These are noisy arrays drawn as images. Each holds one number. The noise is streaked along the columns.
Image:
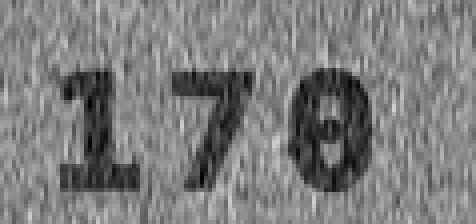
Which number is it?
170
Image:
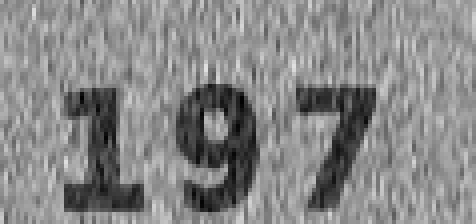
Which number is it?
197
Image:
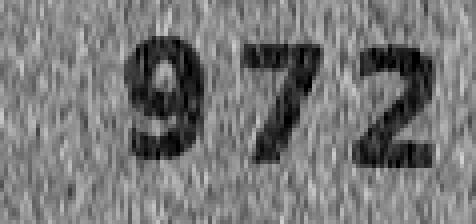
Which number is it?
972
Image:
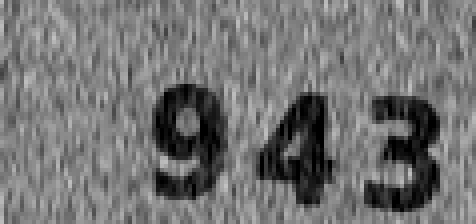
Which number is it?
943
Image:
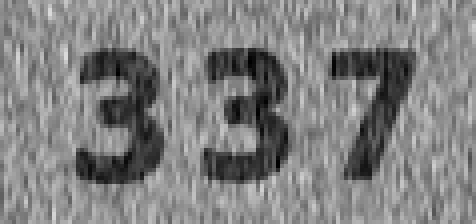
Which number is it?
337
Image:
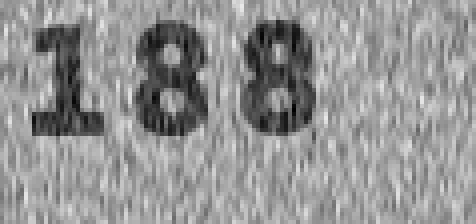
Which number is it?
188
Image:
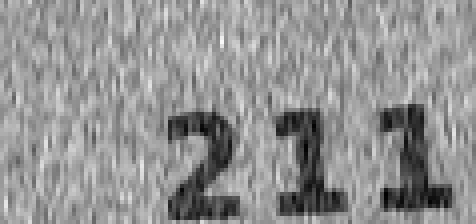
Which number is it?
211
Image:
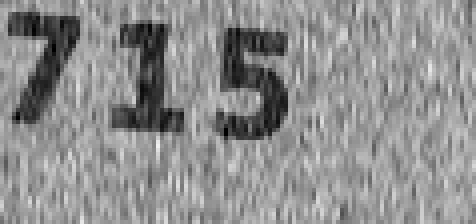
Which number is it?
715
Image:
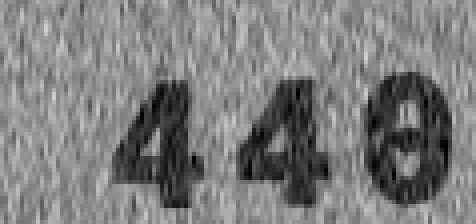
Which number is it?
440
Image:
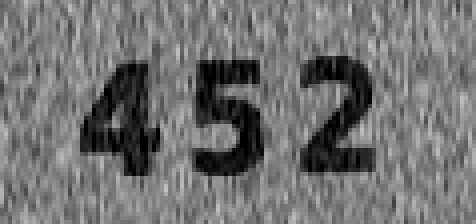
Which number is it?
452
